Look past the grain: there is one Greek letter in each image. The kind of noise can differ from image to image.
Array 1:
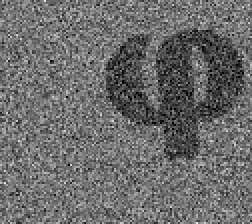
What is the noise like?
low rank plus noise
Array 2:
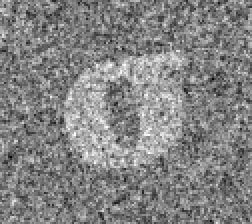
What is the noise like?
blotchy
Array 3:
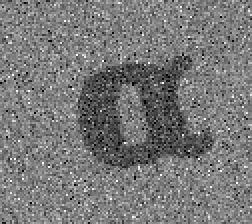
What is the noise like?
heavy tails
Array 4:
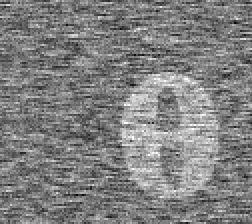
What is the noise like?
streaked along the rows
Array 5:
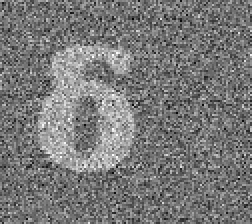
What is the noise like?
low rank plus noise
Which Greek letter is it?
delta
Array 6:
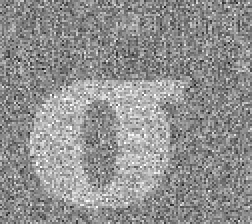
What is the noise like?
low rank plus noise
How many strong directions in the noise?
two
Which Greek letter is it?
sigma
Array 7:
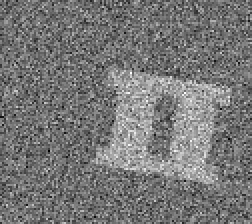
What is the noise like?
independent entries
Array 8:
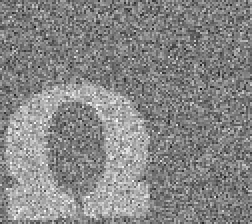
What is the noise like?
independent entries
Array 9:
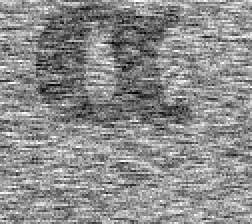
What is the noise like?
streaked along the rows
